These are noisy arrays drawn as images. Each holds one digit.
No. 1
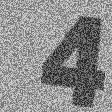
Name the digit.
4
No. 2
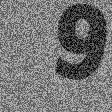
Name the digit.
9
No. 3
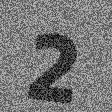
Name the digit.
2
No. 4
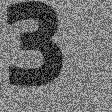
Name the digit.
3
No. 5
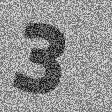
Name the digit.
3
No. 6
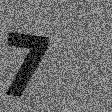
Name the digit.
7
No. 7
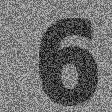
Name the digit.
6
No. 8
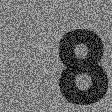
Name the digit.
8
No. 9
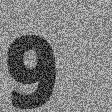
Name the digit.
9
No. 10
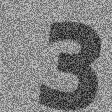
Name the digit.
3
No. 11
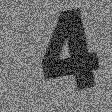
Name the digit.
4
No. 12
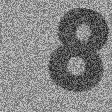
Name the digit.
8
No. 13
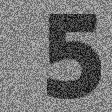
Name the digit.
5
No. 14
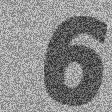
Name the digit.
6
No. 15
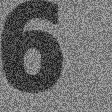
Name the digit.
6
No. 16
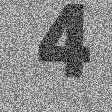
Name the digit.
4
